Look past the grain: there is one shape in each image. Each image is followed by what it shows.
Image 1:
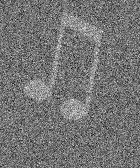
light pair of musical notes
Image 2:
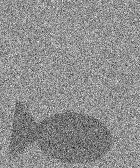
dark fish
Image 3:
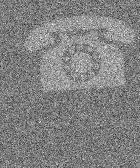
light telephone
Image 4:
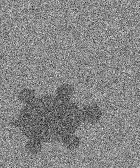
dark turtle
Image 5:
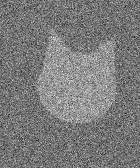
light cat's head
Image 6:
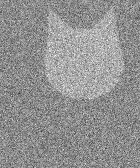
light cat's head
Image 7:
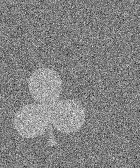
light club
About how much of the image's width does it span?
half
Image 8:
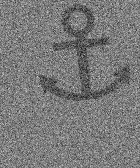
dark anchor
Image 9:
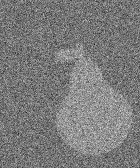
light pear
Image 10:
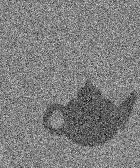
dark teapot
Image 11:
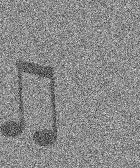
dark pair of musical notes
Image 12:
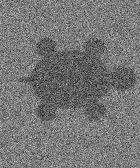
dark turtle
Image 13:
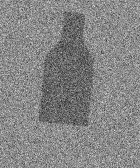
dark bottle
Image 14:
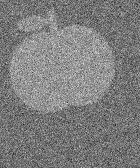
light apple
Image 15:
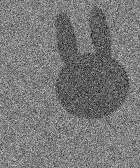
dark rabbit's head
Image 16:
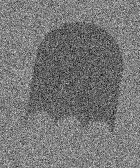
dark ghost
